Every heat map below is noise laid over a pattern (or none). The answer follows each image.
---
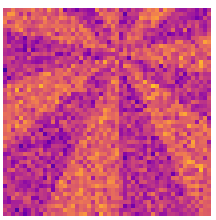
spokes from one point
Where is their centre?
top middle
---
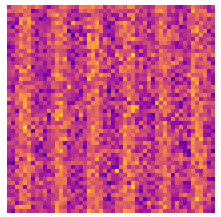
vertical stripes
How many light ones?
6
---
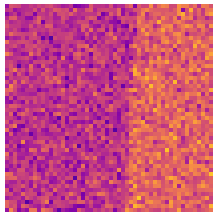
a sharp edge
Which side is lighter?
right
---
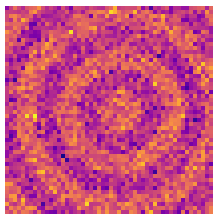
rings round one point
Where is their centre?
centre
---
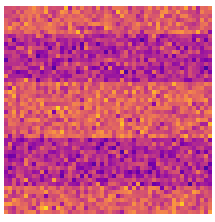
horizontal stripes
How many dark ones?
2
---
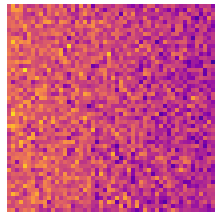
a smooth slope
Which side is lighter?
left
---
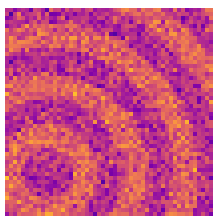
rings round one point
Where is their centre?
bottom left
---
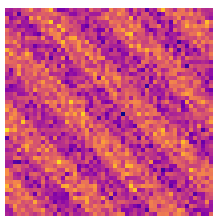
diagonal stripes
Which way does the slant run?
top left to bottom right
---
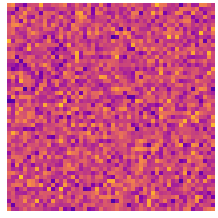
only noise
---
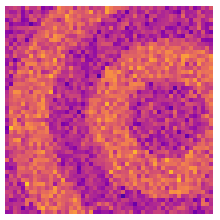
rings round one point
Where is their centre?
middle right
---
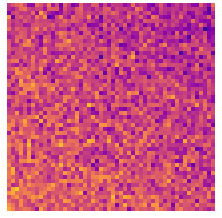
a smooth slope
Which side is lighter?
bottom left
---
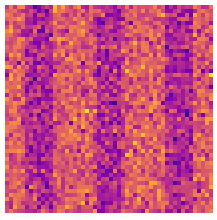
vertical stripes
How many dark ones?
3
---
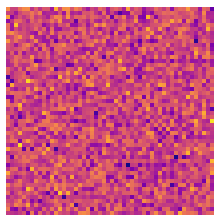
only noise
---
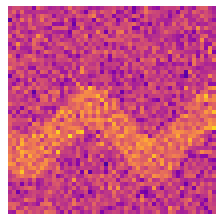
a wavy band
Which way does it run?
left to right
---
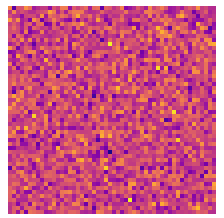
only noise
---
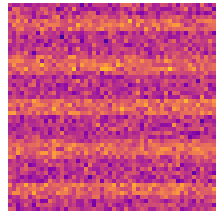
horizontal stripes
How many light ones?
5
